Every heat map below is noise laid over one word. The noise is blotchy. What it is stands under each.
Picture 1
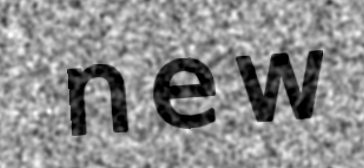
new
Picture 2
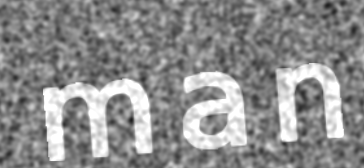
man
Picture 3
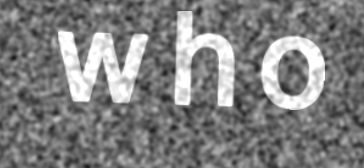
who
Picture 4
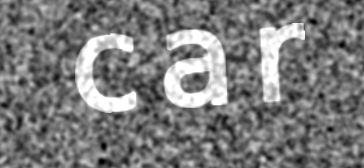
car
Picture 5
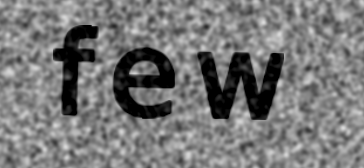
few
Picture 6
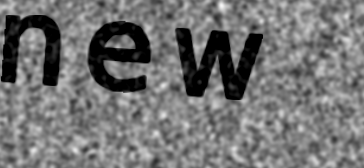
new
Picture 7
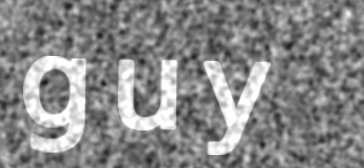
guy
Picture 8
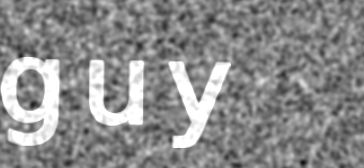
guy
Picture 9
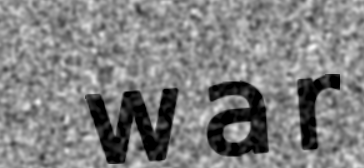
war
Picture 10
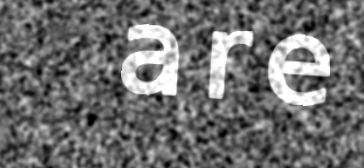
are
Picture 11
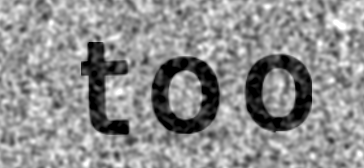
too
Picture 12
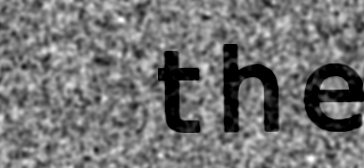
the
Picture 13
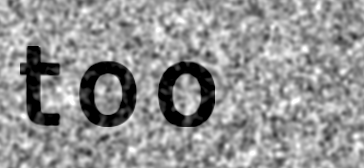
too
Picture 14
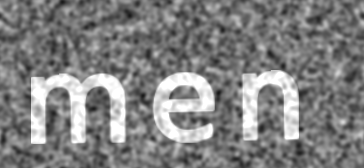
men
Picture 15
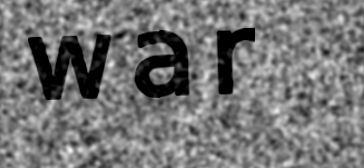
war
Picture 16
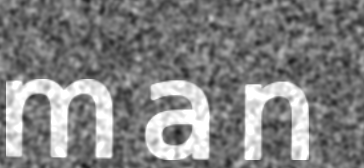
man
